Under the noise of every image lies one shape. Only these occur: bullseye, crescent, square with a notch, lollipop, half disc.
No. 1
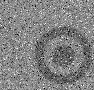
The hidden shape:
bullseye
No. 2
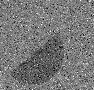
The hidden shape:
half disc
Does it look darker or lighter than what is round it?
darker
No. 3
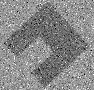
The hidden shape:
square with a notch
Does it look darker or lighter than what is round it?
darker
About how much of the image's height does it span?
nearly all
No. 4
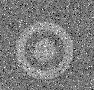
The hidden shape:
bullseye
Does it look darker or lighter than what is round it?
lighter
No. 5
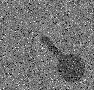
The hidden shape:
lollipop
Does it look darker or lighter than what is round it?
darker
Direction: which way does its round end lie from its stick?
down and right
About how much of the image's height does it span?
half
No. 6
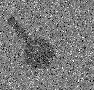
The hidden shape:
lollipop
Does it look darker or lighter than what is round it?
darker
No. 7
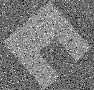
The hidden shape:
square with a notch
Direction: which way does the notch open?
down and right
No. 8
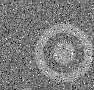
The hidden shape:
bullseye
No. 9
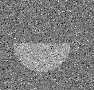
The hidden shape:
half disc
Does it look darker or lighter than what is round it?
lighter
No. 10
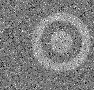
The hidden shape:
bullseye
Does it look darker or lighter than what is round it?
lighter
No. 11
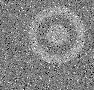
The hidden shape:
bullseye
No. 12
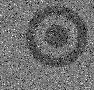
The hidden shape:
bullseye
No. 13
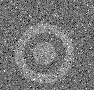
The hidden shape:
bullseye
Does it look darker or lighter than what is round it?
lighter
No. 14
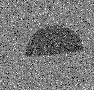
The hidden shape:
half disc
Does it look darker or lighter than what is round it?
darker
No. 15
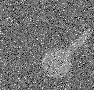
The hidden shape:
lollipop
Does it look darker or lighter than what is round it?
lighter
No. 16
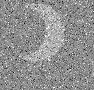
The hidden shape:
crescent
